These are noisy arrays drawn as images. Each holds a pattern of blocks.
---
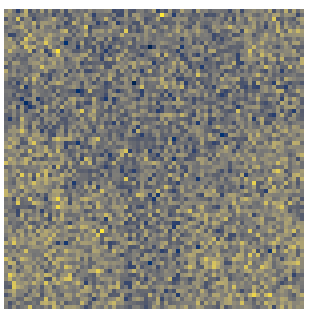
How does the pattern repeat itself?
left and right mirror each other
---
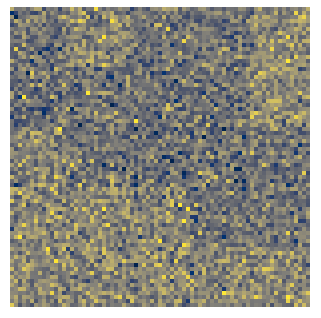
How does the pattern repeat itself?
no symmetry
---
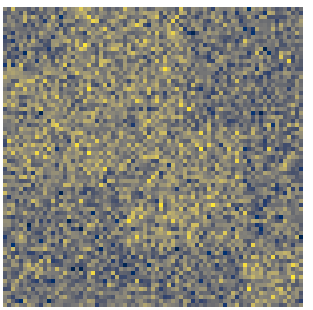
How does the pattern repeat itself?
mirrored about the diagonal from the top left
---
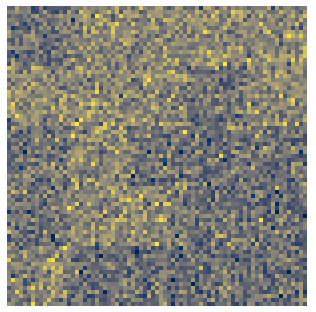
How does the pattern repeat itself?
no symmetry
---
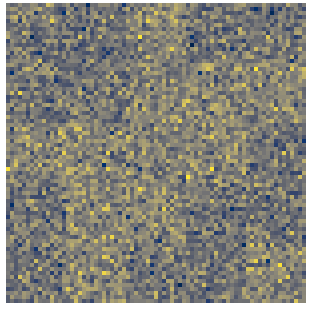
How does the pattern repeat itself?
mirrored about the diagonal from the top left
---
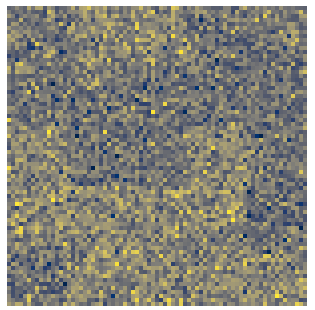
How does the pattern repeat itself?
no symmetry
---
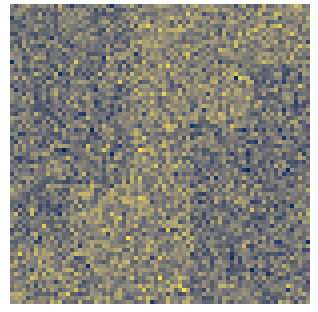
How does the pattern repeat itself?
the same after a half turn
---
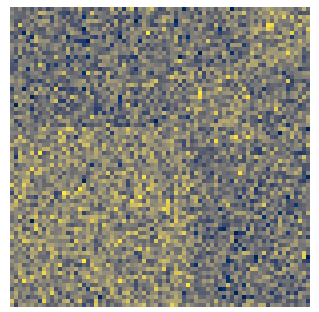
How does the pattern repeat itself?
mirrored about the diagonal from the bottom left
